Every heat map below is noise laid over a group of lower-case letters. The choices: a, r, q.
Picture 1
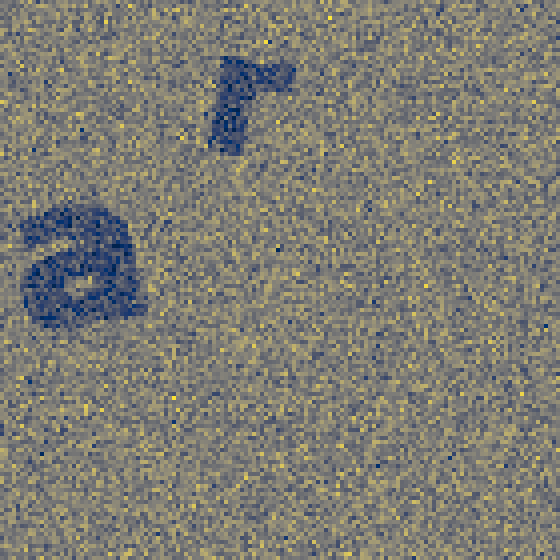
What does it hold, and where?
top middle: r; middle left: a
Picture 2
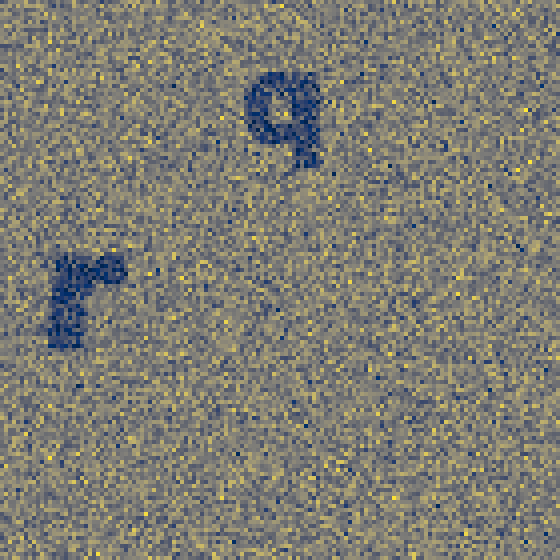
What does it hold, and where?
top middle: q; middle left: r
